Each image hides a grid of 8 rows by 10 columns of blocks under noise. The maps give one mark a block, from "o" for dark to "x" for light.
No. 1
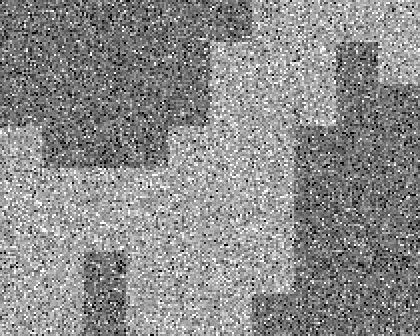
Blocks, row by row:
o o o o o o x x x x
o o o o o x x x o x
o o o o o x x x o o
x o o o x x x o o o
x x x x x x x o o o
x x x x x x x o o o
x x o x x x x o o o
x x o x x x o o o o
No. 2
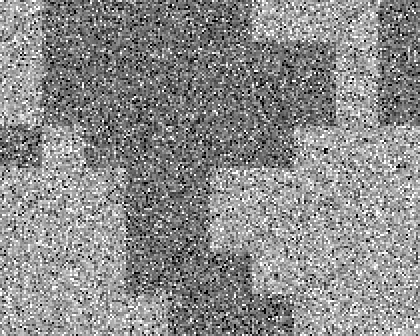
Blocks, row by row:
x o o o o o x x x o
x o o o o o o o x o
x o o o o o o o x o
o x o o o o o x x x
x x x o o x x x x x
x x x o o x x x x x
x x x o o o x x x x
x x x x o o o x x x
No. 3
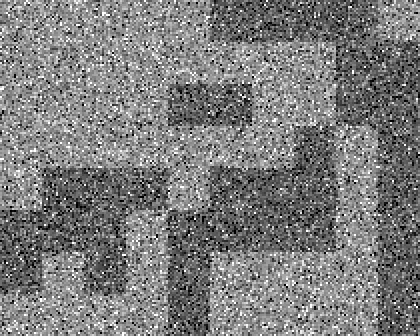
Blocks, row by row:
x x x x x o o o o x
x x x x x x x x o o
x x x x o o x x o o
x x x x x x x o x o
x o o o x o o o x o
o o o x o o o o x o
o x o x o x x x x o
x x x x o x x x x o
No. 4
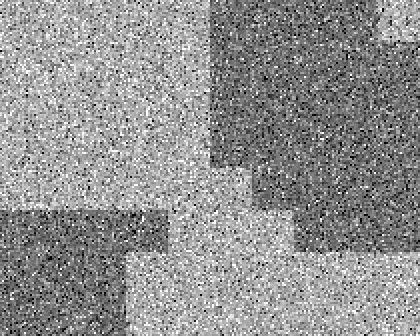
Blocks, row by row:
x x x x x o o o o x
x x x x x o o o o o
x x x x x o o o o o
x x x x x o o o o o
x x x x x x o o o o
o o o o x x x o o o
o o o x x x x x x x
o o o x x x x x x x
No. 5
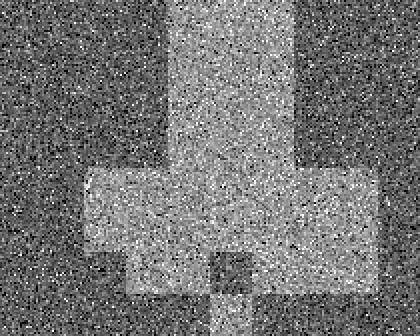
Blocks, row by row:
o o o o x x x o o o
o o o o x x x o o o
o o o o x x x o o o
o o o o x x x o o o
o o x x x x x x x o
o o x x x x x x x o
o o o x x o x x x o
o o o o o x o o o o
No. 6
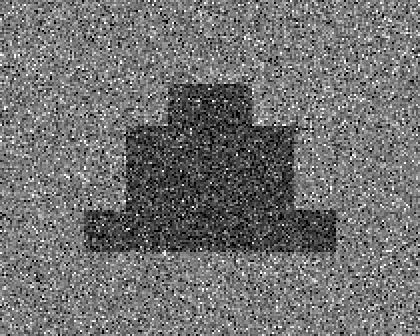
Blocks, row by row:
x x x x x x x x x x
x x x x x x x x x x
x x x x o o x x x x
x x x o o o o x x x
x x x o o o o x x x
x x o o o o o o x x
x x x x x x x x x x
x x x x x x x x x x
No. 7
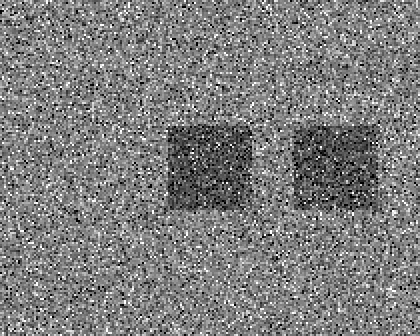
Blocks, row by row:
x x x x x x x x x x
x x x x x x x x x x
x x x x x x x x x x
x x x x o o x o o x
x x x x o o x o o x
x x x x x x x x x x
x x x x x x x x x x
x x x x x x x x x x
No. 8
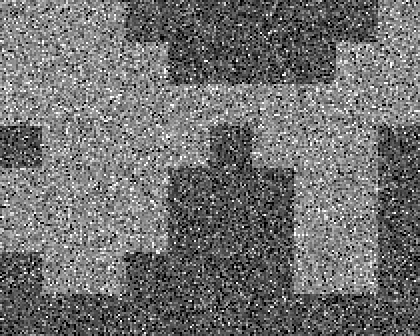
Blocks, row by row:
x x x o o o o o o x
x x x x o o o o x x
x x x x x x x x x x
o x x x x o x x x o
x x x x o o o x x o
x x x x o o o x x o
o x x o o o o x x o
o o o o o o o o o o
